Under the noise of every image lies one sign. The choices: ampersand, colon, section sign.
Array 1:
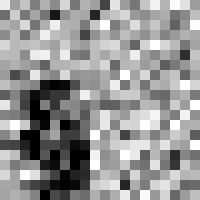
section sign
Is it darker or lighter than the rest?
darker
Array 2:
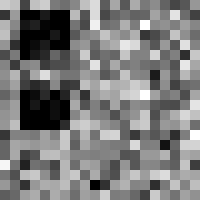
colon
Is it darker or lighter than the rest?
darker
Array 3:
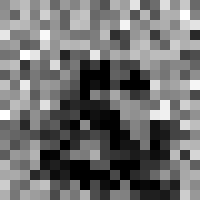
ampersand
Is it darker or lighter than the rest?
darker
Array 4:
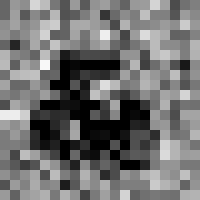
ampersand
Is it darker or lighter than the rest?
darker
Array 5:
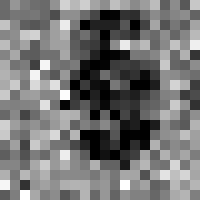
section sign
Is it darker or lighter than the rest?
darker
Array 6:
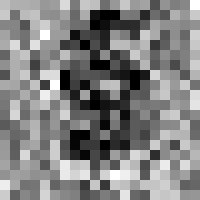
section sign
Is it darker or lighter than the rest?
darker
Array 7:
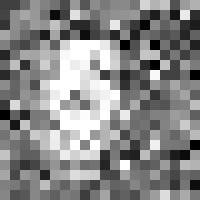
section sign
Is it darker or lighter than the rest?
lighter
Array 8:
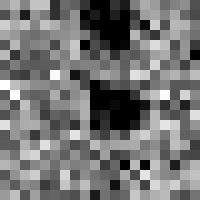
colon
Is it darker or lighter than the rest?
darker
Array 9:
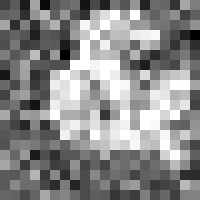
ampersand
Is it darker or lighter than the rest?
lighter
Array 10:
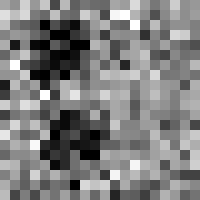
colon
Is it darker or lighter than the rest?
darker
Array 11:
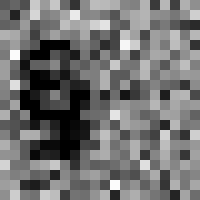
section sign
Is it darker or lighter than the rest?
darker
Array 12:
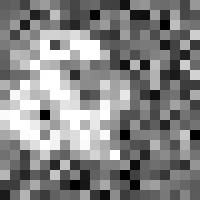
ampersand
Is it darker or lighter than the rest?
lighter
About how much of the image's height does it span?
two thirds
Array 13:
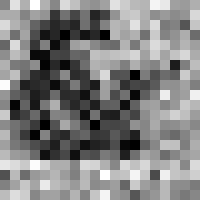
ampersand
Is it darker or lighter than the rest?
darker
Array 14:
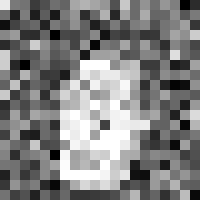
section sign
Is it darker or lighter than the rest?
lighter
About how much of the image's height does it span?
two thirds
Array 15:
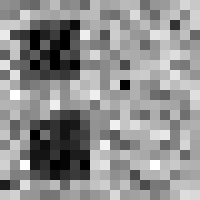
colon
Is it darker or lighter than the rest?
darker
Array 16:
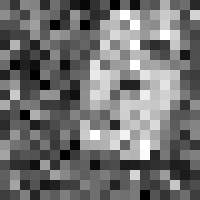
section sign
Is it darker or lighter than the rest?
lighter
